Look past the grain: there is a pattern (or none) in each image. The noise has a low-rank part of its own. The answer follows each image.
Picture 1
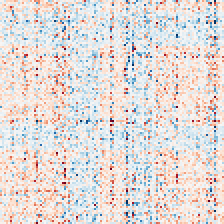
bands of rows crossing bands of columns
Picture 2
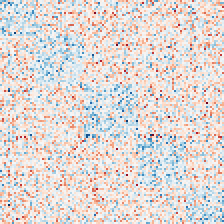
blocks along the diagonal
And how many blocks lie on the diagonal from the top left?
5
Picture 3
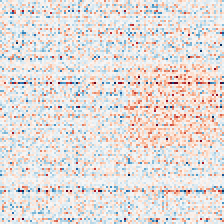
one block
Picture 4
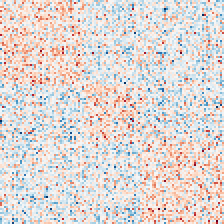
blocks along the diagonal
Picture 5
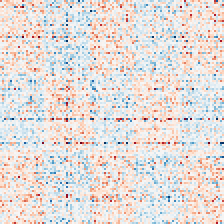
a checkerboard
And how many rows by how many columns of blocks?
3 by 5
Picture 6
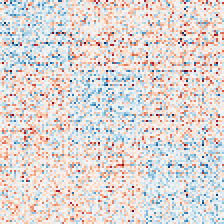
blocks along the diagonal
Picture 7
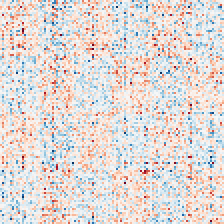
a checkerboard
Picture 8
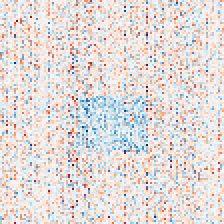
one block
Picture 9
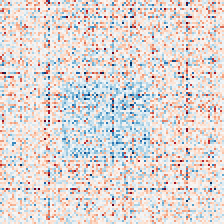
one block
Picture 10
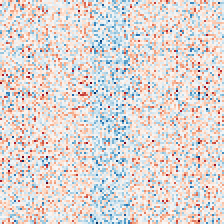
one band of columns
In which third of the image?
middle
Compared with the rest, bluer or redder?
bluer
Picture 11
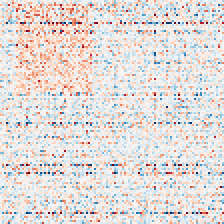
one block
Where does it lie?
top left
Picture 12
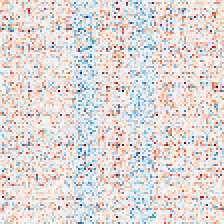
bands of columns
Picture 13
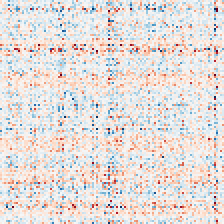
bands of rows
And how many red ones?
5
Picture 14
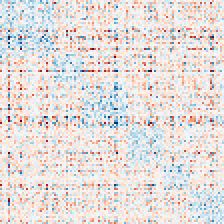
blocks along the diagonal
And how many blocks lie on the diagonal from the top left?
6
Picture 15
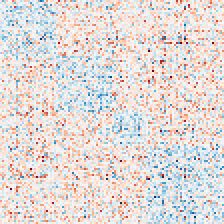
blocks along the diagonal
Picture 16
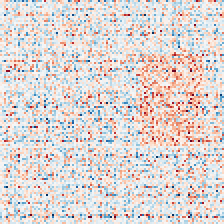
one block
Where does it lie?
middle right
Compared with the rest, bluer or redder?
redder
